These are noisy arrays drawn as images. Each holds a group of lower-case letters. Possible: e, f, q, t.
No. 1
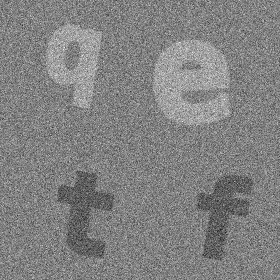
top left: light q; top right: light e; bottom left: dark t; bottom right: dark f
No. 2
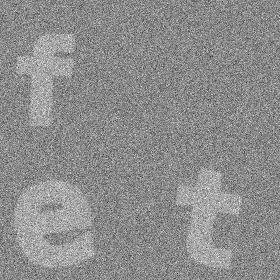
top left: light f; bottom left: light e; bottom right: light t
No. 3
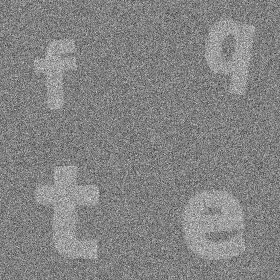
top left: light f; top right: light q; bottom left: light t; bottom right: light e
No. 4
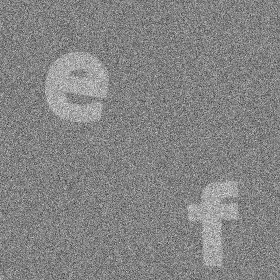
top left: light e; bottom right: light f
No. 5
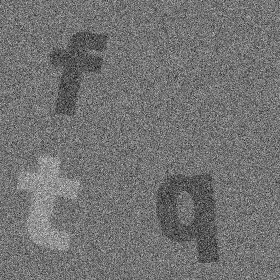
top left: dark f; bottom left: light t; bottom right: dark q
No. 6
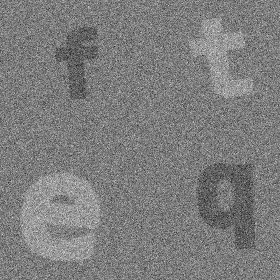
top left: dark f; top right: light t; bottom left: light e; bottom right: dark q
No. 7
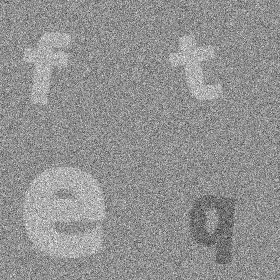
top left: light f; top right: light t; bottom left: light e; bottom right: dark q
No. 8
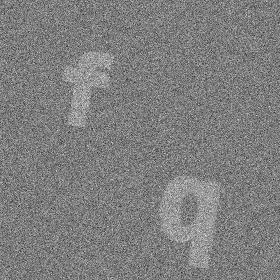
top left: light f; bottom right: light q
